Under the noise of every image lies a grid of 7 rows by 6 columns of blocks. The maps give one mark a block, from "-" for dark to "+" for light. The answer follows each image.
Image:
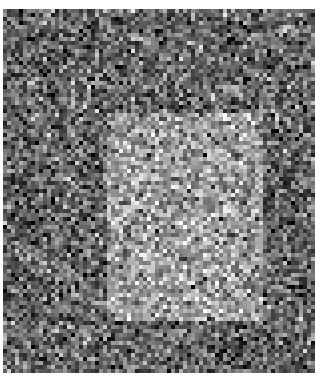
- - - - - -
- - - - - -
- - + + + -
- - + + + -
- - + + + -
- - + + + -
- - - - - -
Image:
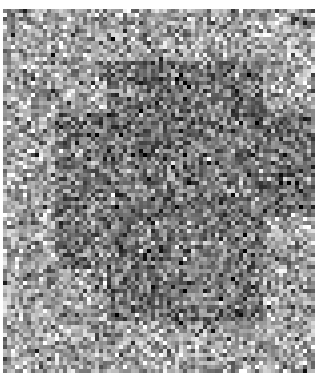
+ + + + + +
+ + - - - +
+ - - - - -
+ - - - - -
+ - - - - +
+ + - - - +
+ + + + + +
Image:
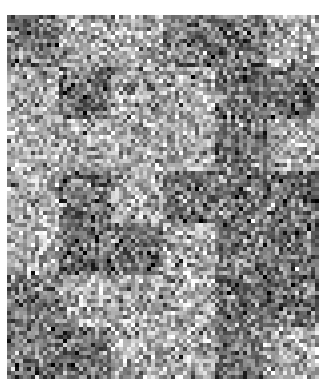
- + + - - +
+ - + + - -
+ + + + - +
+ - + - - -
+ - - + - -
- + + + - -
- - + + - +
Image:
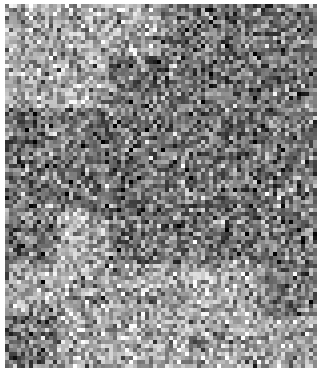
+ + + - - -
+ + - - - -
- - - - - -
- - - - - -
- + - - - -
+ + + + + -
- + + + + +
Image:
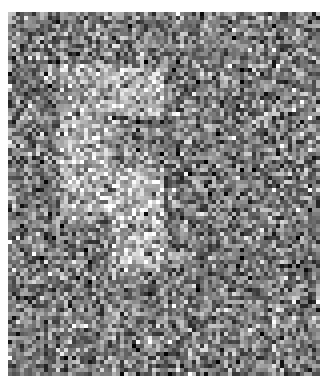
- - - - - -
- + + - - -
- + - - - -
- + + - - -
- - + - - -
- - - - - -
- - - - - -
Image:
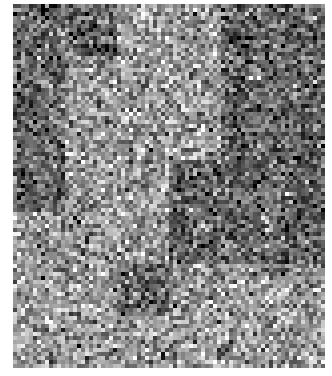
- - + + - -
- + + + - -
- + + + - -
- + + - - -
+ + + - - -
+ + - + + +
+ + + + + +
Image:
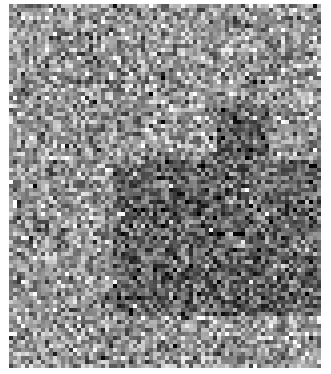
+ + + + + +
+ + + + + +
+ + + + - +
+ + - - - -
+ + - - - -
+ + - - - -
+ + + + + +
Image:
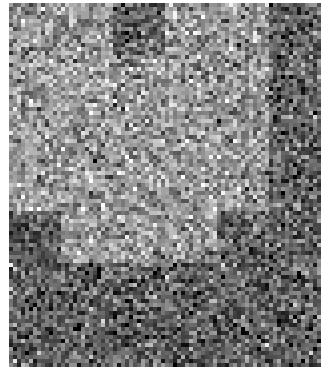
+ + - + + -
+ + + + + -
+ + + + + -
+ + + + + -
- + + + - -
- - - - - -
- - - - - -
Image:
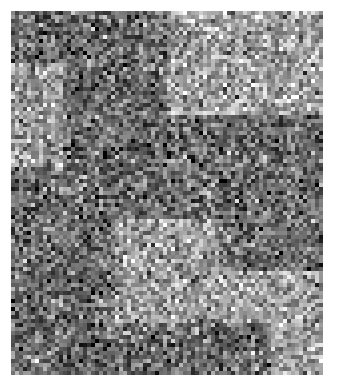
- - - + + +
+ - - + + +
+ - - - - -
- - - - - -
- - + + - -
- - + + + +
- - - - - +
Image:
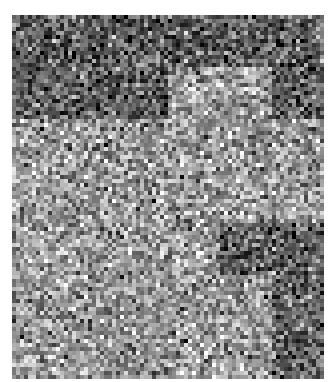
- - - - - -
- - - + + -
+ + + + + +
+ + + + + +
+ + + + - -
+ + + + + -
+ + + + + -
